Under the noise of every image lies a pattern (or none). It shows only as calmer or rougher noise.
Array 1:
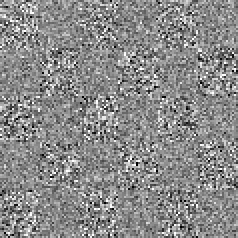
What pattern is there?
a checkerboard
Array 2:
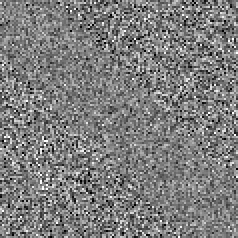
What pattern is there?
a diagonal band
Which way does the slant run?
top left to bottom right
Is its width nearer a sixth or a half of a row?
a half
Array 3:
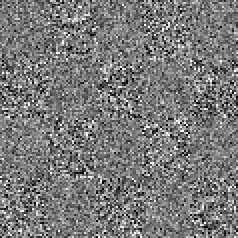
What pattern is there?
a checkerboard
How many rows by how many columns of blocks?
4 by 5
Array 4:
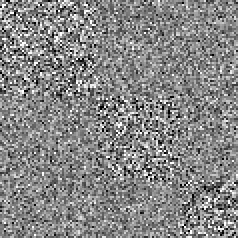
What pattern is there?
blocks along the diagonal
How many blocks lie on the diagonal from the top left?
3
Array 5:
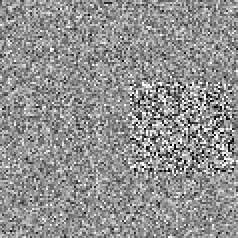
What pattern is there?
one block
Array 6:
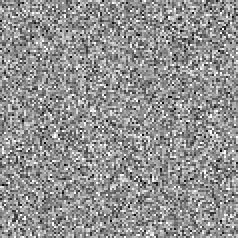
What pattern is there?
only noise
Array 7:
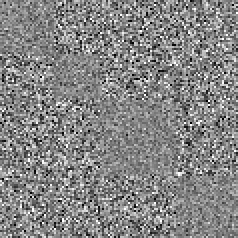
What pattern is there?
blocks along the diagonal
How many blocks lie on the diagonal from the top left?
4
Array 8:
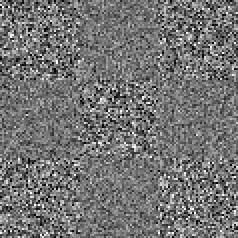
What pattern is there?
a checkerboard
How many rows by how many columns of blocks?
3 by 3
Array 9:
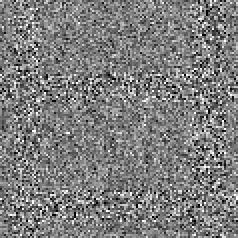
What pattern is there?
bands of rows crossing bands of columns
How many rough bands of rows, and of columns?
2 and 2
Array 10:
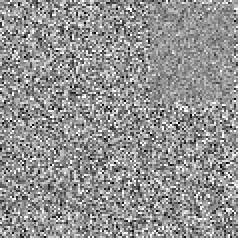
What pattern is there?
one block
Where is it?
top right
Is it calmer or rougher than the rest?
calmer
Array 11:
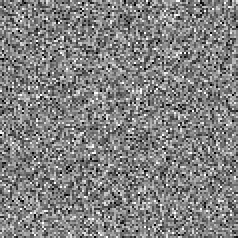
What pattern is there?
only noise
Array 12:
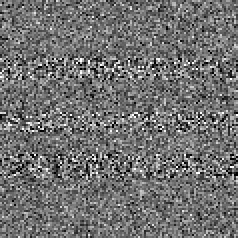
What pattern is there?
bands of rows
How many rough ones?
3
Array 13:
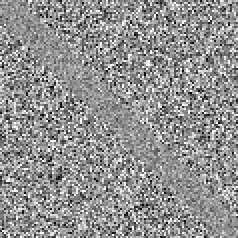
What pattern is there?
a diagonal band
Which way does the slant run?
top left to bottom right
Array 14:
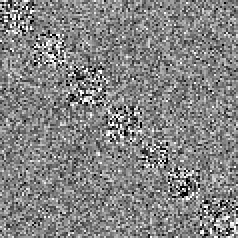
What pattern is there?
blocks along the diagonal
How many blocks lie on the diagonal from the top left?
7
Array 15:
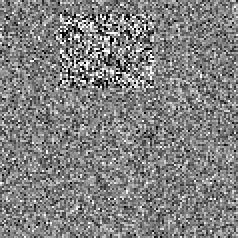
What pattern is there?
one block
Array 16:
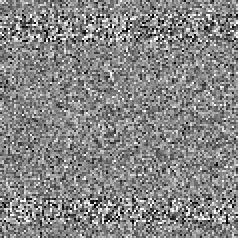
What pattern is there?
bands of rows
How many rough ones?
2
